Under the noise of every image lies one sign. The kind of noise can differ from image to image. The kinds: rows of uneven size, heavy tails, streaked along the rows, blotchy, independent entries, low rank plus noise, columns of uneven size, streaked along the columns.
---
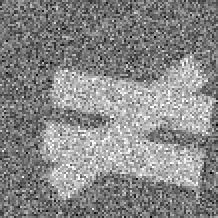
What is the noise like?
independent entries
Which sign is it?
not-equal sign
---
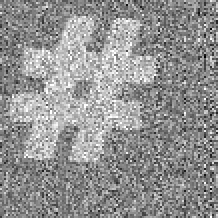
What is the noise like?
columns of uneven size
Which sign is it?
hash sign
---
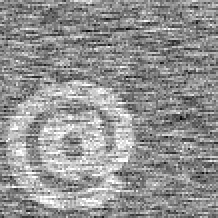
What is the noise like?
streaked along the rows
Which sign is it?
at sign
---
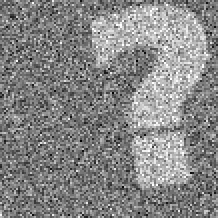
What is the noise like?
independent entries
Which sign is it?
question mark
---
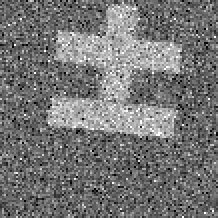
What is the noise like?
heavy tails
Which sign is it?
plus-minus sign
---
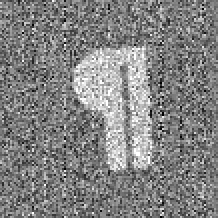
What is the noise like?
columns of uneven size
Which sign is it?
pilcrow
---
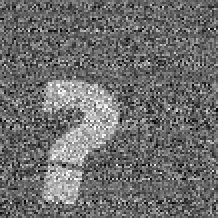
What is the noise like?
rows of uneven size
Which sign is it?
question mark
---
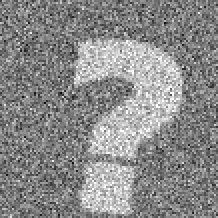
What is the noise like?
independent entries
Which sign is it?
question mark
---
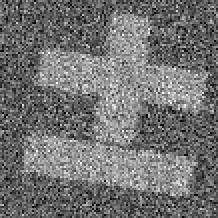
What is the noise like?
low rank plus noise
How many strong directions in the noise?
three or four
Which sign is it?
plus-minus sign
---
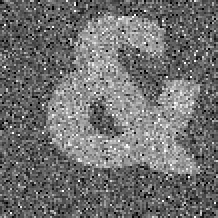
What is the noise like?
heavy tails
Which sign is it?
ampersand
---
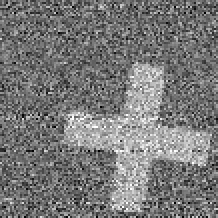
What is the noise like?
rows of uneven size
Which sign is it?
plus sign
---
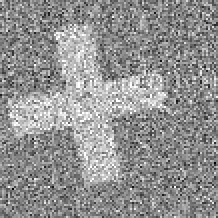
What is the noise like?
low rank plus noise
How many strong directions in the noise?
two
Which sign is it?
plus sign
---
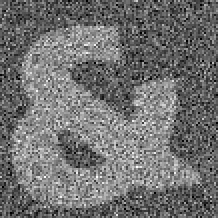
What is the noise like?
low rank plus noise
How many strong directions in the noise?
five to eight
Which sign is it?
ampersand
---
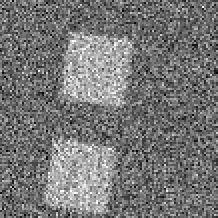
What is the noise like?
low rank plus noise
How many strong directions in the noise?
five to eight
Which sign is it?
colon
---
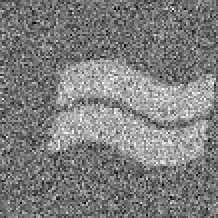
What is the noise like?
low rank plus noise
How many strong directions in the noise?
two
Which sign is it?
approximately sign
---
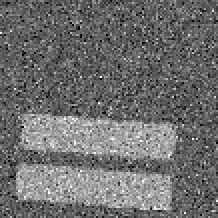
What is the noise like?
heavy tails
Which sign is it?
equals sign
